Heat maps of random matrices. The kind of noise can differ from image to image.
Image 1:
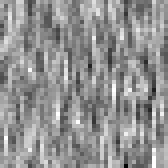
streaked along the columns
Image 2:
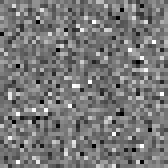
heavy tails
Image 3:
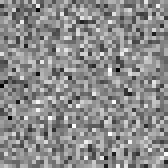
independent entries
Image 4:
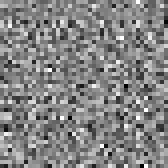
low rank plus noise
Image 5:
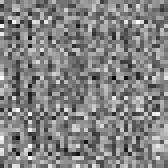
low rank plus noise
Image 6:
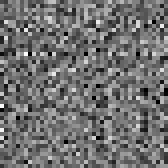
low rank plus noise
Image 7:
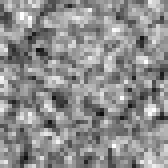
blotchy
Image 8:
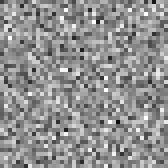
independent entries
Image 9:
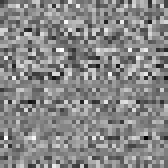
rows of uneven size
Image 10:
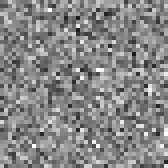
independent entries
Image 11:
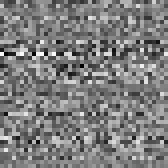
rows of uneven size
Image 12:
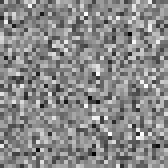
independent entries
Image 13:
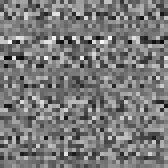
rows of uneven size
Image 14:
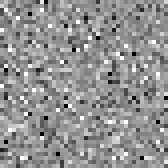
heavy tails
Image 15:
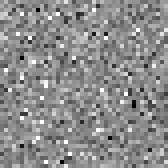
heavy tails
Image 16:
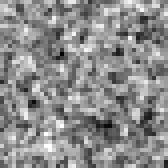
blotchy
